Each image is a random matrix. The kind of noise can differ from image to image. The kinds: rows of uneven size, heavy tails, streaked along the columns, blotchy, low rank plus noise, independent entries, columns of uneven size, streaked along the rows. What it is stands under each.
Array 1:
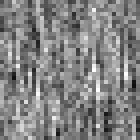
streaked along the columns
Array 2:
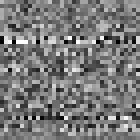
rows of uneven size
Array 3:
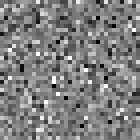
heavy tails
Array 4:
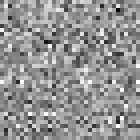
low rank plus noise
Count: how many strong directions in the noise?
five to eight
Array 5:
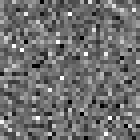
heavy tails
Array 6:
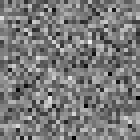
independent entries
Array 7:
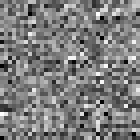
low rank plus noise
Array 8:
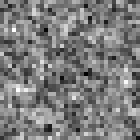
blotchy
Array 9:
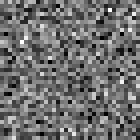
low rank plus noise
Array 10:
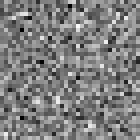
independent entries
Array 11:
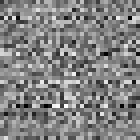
rows of uneven size
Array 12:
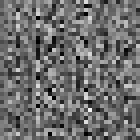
columns of uneven size
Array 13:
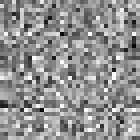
low rank plus noise
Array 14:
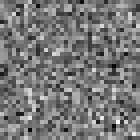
independent entries
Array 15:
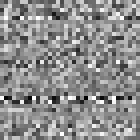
rows of uneven size
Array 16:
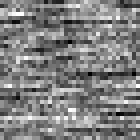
streaked along the rows
